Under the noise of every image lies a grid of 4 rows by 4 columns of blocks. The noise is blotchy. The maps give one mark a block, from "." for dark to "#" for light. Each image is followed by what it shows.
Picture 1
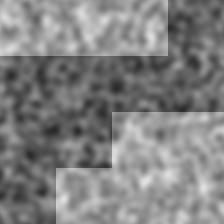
# # # .
. . . .
. . # #
. # # #
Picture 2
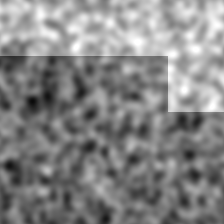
# # # #
. . . #
. . . .
. . . .
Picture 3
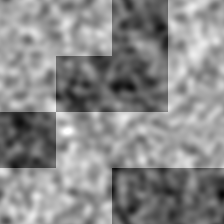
# # . #
# . . #
. # # #
# # . .
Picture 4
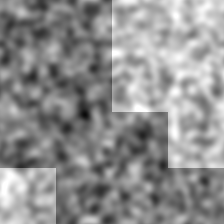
. . # #
. . # #
. . . #
# . . .
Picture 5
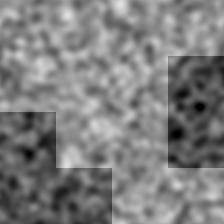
# # # #
# # # .
. # # .
. . # #
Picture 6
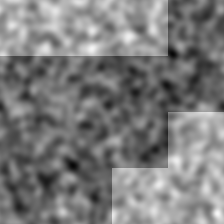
# # # .
. . . .
. . . #
. . # #
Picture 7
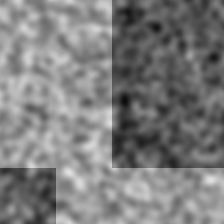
# # . .
# # . .
# # . .
. # # #
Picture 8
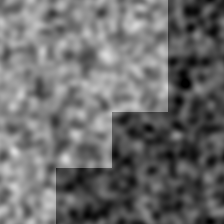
# # # .
# # # .
# # . .
# . . .
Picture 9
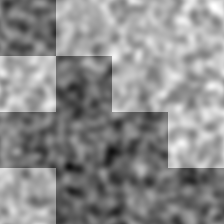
. # # #
# . # #
. . . #
# . . .
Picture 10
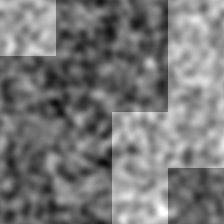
# . . #
. . . #
. . # #
. . # .
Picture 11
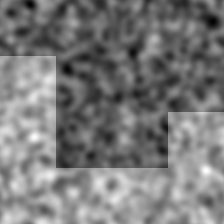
. . . .
# . . .
# . . #
# # # #
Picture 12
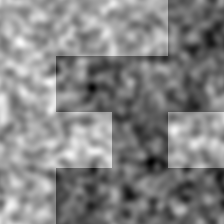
# # # .
# . . .
# # . #
# . . .
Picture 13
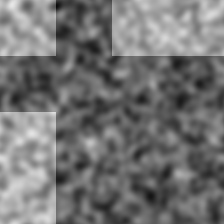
# . # #
. . . .
# . . .
# . . .
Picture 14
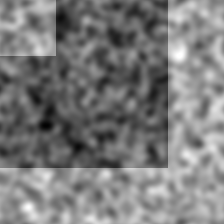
# . . #
. . . #
. . . #
# # # #
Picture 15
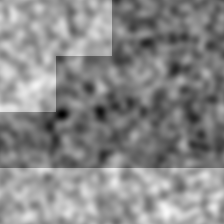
# # . .
# . . .
. . . .
# # # #
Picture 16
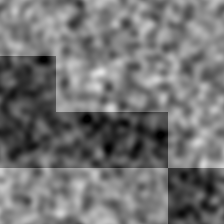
# # # #
. # # #
. . . #
# # # .
